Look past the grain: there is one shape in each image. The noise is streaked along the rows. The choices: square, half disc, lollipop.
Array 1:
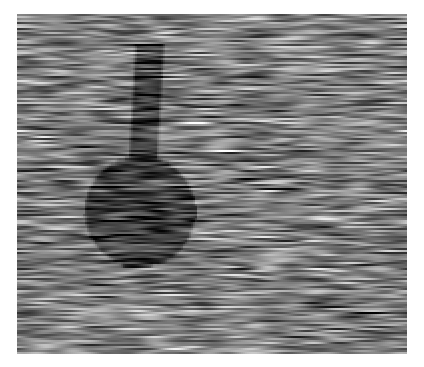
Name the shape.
lollipop
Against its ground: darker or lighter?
darker
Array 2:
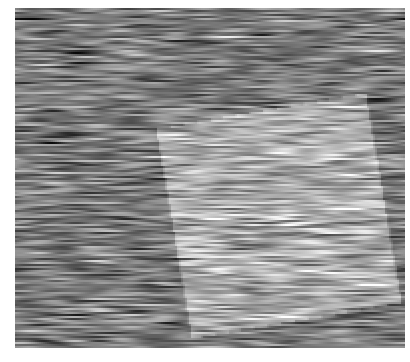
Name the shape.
square
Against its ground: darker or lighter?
lighter
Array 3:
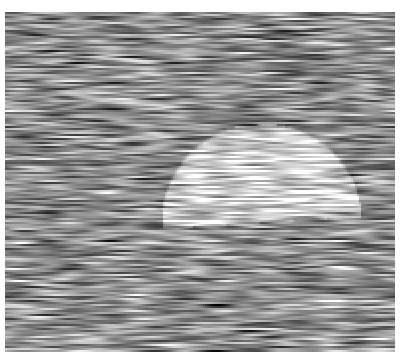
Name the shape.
half disc
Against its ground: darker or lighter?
lighter
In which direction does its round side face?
up
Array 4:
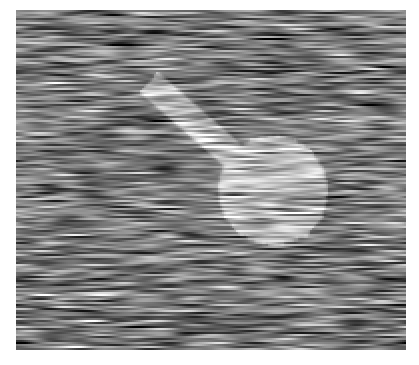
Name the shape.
lollipop
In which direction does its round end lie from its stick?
down and right
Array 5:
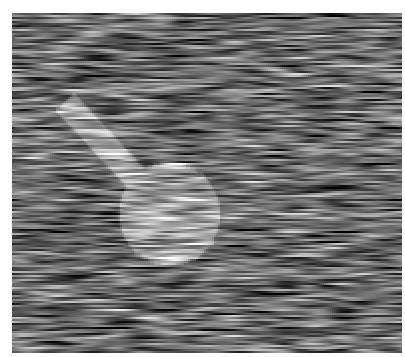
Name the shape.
lollipop
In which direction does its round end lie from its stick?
down and right
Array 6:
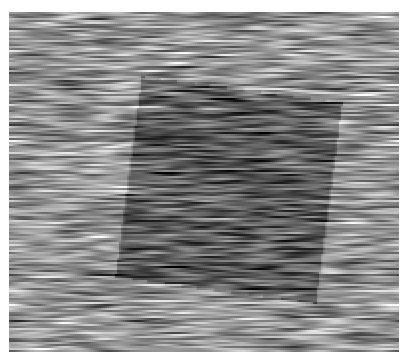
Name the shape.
square
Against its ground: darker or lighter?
darker
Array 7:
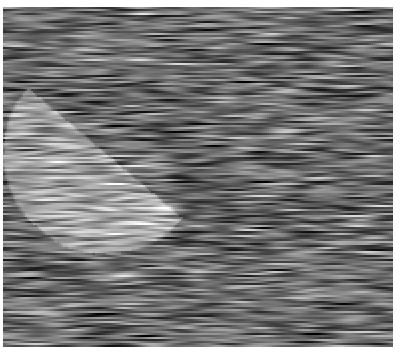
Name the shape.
half disc
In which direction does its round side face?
down and left
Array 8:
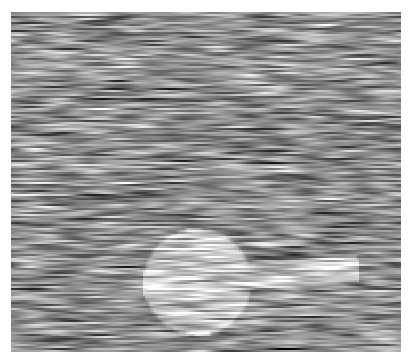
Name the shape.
lollipop
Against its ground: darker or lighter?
lighter
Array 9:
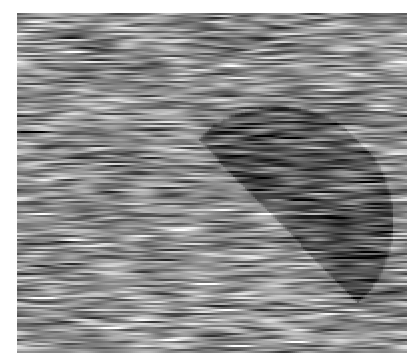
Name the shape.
half disc
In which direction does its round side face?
up and right
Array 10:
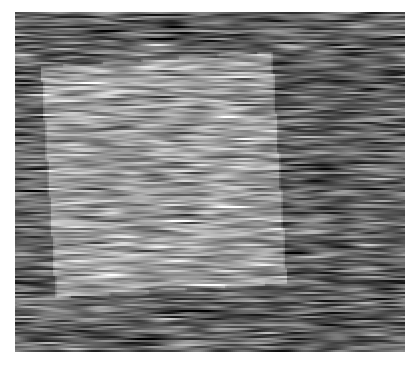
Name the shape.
square
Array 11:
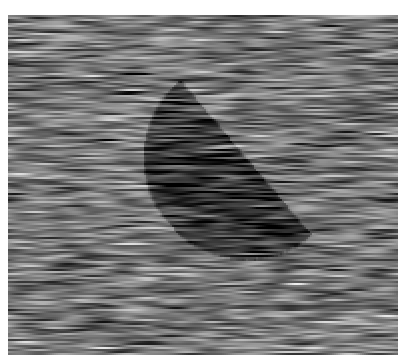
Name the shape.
half disc
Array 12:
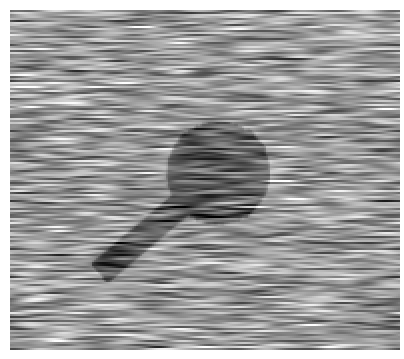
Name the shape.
lollipop
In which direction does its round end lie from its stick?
up and right
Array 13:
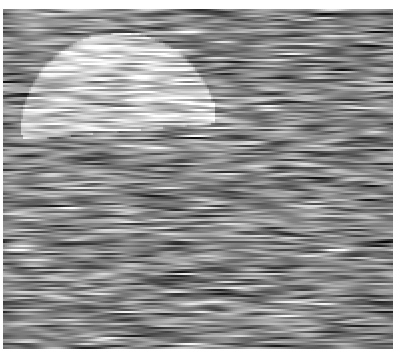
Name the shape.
half disc
